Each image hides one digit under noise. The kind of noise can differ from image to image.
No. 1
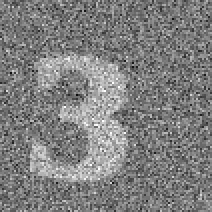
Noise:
independent entries
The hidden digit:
3
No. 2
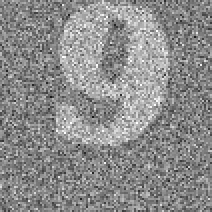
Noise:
independent entries
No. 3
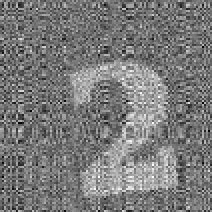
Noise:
low rank plus noise
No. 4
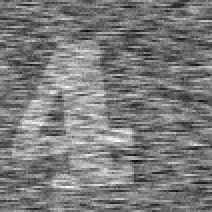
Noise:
streaked along the rows
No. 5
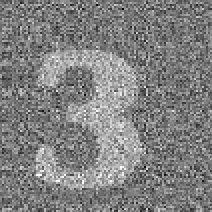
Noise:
low rank plus noise
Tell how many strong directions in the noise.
three or four
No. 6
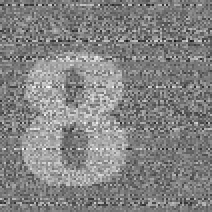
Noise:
rows of uneven size
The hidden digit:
8
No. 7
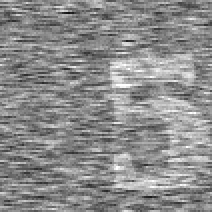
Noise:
streaked along the rows
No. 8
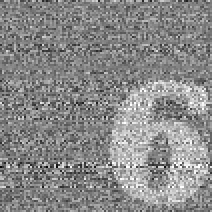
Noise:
rows of uneven size
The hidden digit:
6
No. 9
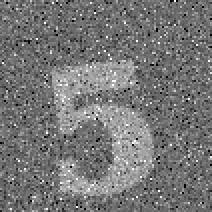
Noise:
heavy tails
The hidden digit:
5
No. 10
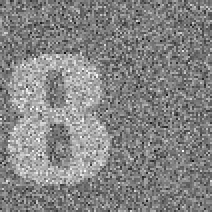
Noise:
independent entries
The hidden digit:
8
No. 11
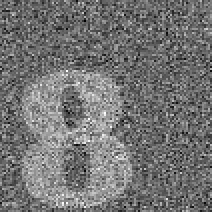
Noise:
low rank plus noise
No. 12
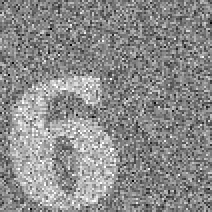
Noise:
independent entries
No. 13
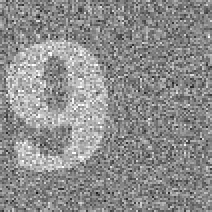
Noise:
low rank plus noise
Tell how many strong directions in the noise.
five to eight
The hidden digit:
9
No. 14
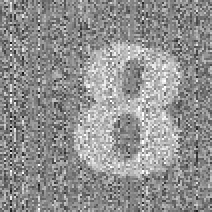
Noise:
columns of uneven size
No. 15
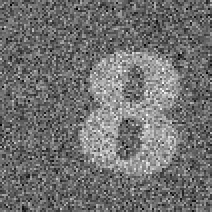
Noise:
independent entries
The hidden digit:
8
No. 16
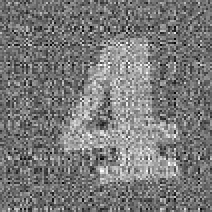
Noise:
low rank plus noise
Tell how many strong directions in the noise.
two
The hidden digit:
4
